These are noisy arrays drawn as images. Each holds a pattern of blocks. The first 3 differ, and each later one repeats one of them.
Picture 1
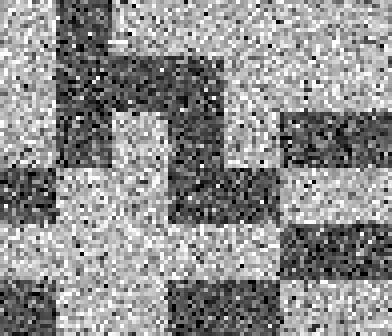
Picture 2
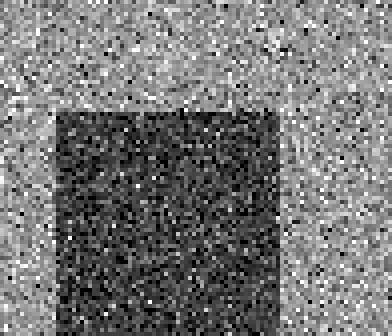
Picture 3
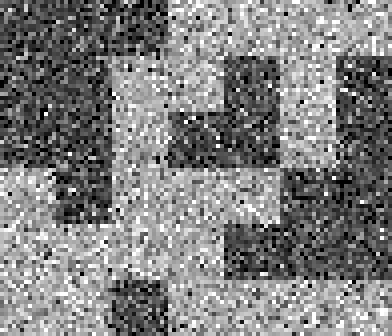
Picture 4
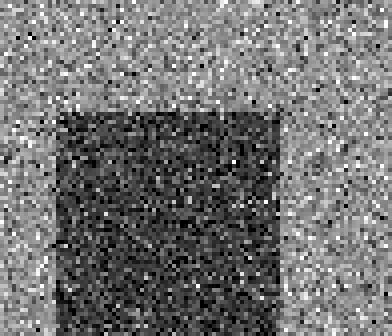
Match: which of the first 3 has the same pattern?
2
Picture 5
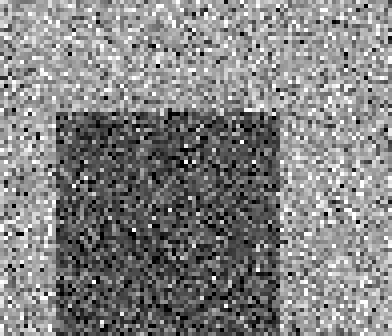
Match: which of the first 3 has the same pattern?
2
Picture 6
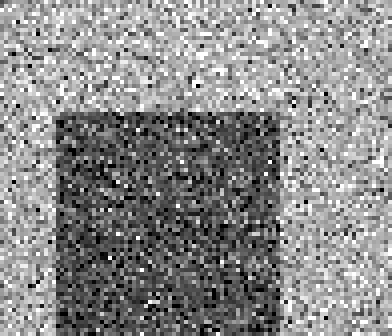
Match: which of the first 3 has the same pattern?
2
